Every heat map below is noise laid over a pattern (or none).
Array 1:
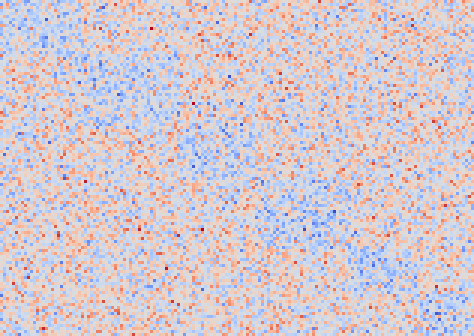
blocks along the diagonal
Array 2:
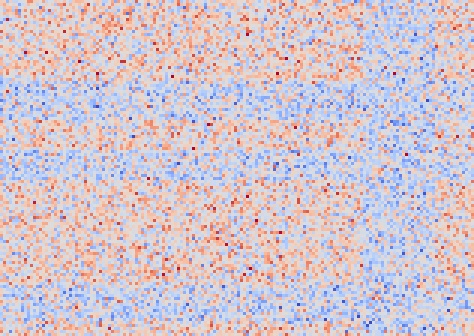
bands of rows crossing bands of columns
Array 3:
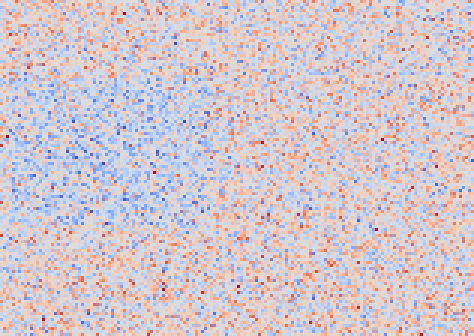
one block
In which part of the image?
middle left
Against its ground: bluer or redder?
bluer
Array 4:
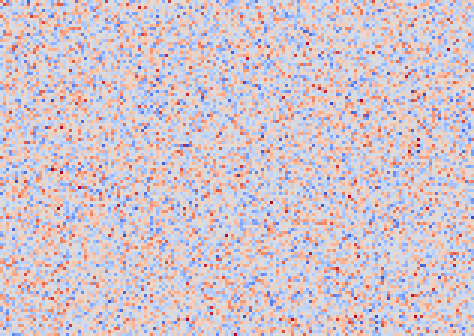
only noise
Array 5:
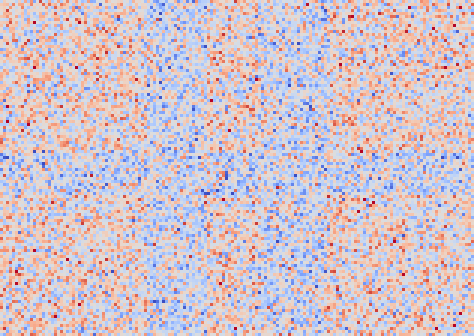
bands of rows crossing bands of columns
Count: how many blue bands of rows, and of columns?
1 and 2
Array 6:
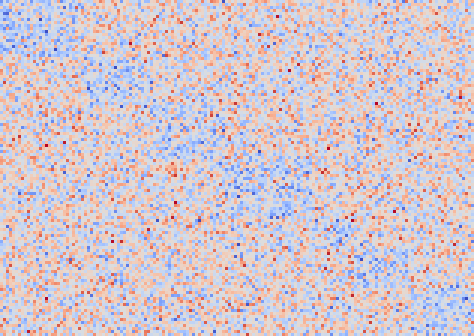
blocks along the diagonal
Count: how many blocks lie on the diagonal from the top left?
7
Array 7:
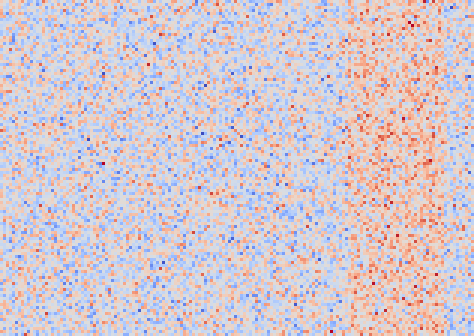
one band of columns
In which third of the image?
right
